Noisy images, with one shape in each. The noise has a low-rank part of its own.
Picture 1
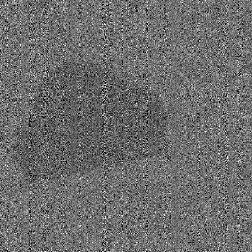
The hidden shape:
cloud
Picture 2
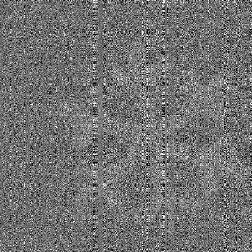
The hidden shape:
snowflake
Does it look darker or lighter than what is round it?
lighter
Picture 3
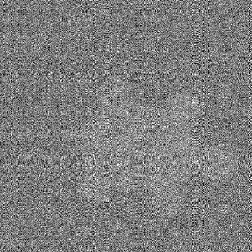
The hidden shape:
turtle
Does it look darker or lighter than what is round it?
lighter
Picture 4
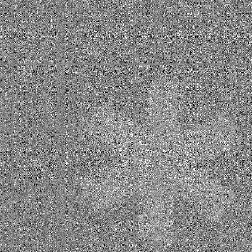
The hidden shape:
asterisk
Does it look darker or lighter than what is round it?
lighter
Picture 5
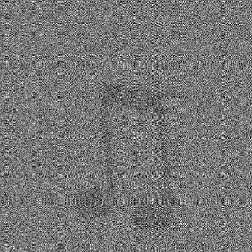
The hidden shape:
pair of musical notes
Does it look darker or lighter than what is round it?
darker
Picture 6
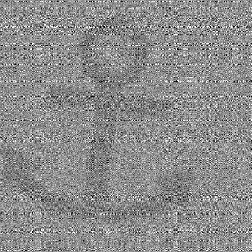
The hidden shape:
anchor
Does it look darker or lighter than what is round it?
darker
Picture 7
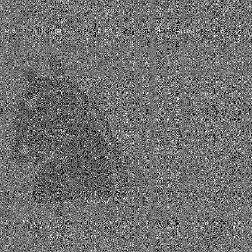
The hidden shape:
chess knight
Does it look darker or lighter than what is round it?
darker
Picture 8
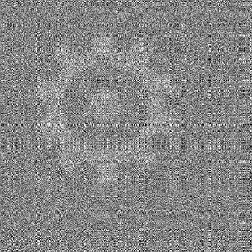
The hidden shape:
gear
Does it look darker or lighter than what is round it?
lighter
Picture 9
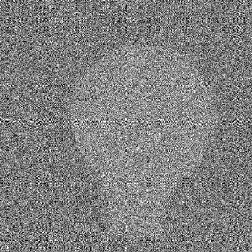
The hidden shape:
light bulb
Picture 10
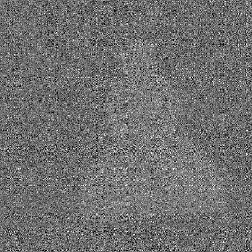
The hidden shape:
chess pawn
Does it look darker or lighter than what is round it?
lighter
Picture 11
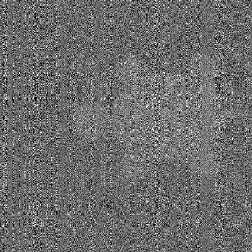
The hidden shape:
turtle
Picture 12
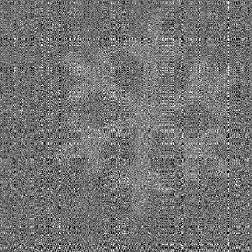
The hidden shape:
snowflake
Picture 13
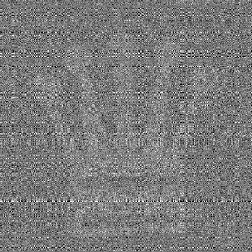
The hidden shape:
chess queen
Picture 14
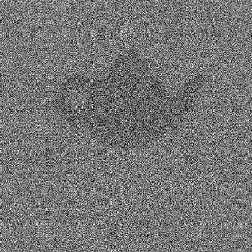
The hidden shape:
teapot
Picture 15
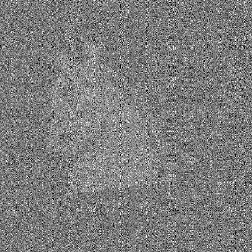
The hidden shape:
chess knight
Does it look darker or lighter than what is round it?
lighter
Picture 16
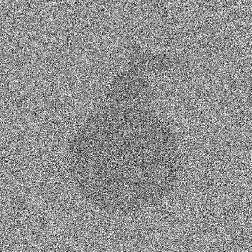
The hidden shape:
pear
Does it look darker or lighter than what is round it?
darker
